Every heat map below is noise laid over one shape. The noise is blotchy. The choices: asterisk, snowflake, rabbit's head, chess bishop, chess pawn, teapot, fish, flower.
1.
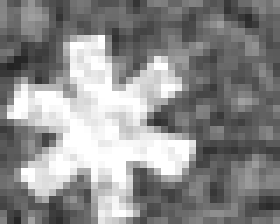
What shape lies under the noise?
asterisk
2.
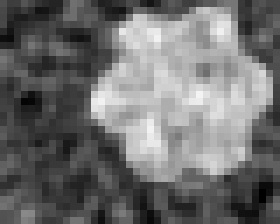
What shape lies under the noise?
flower
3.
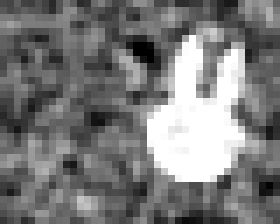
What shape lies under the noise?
rabbit's head
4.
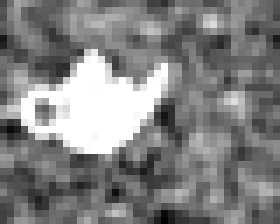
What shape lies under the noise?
teapot
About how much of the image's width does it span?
half
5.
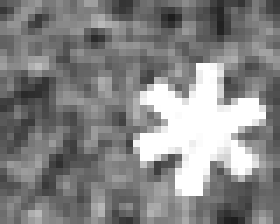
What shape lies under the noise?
asterisk
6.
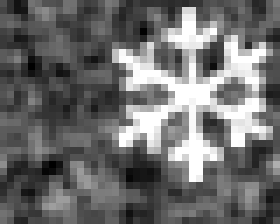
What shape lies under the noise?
snowflake
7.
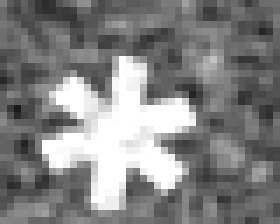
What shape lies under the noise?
asterisk
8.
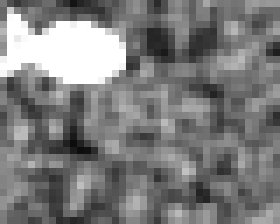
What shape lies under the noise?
fish
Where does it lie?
top left
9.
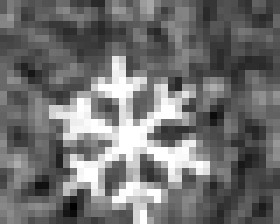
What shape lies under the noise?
snowflake
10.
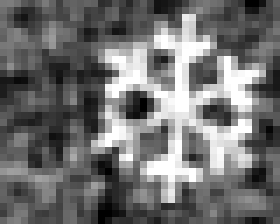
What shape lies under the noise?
snowflake
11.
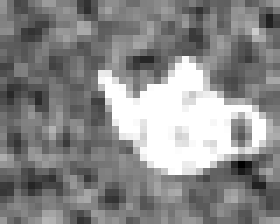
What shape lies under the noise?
teapot
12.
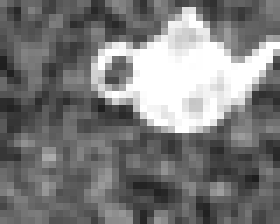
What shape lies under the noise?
teapot
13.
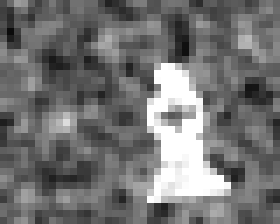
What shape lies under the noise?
chess bishop
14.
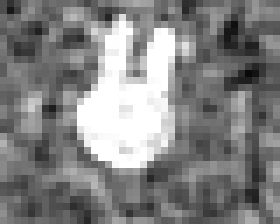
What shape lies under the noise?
rabbit's head
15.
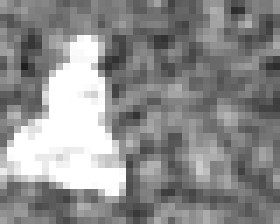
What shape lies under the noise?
chess pawn
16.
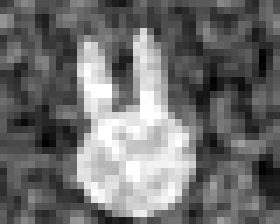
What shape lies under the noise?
rabbit's head
